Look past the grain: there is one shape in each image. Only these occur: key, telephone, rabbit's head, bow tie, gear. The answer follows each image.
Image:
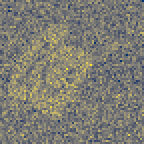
light telephone
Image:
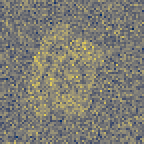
light telephone
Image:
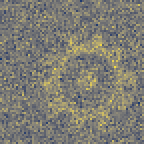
light gear
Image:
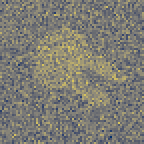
light rabbit's head
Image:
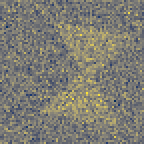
light bow tie
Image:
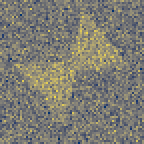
light bow tie
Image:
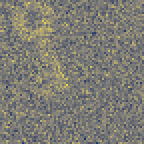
light key
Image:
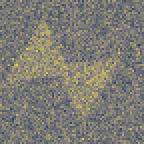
light bow tie
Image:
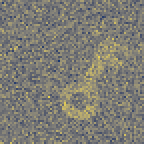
light key
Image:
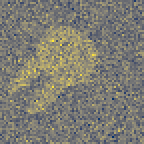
light rabbit's head
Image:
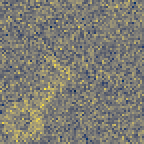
light key
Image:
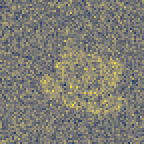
light telephone
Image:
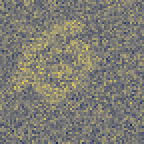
light telephone
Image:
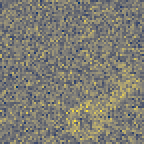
light key
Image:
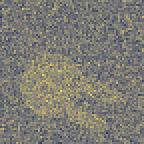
light rabbit's head
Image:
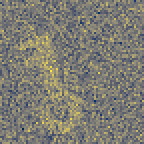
light key
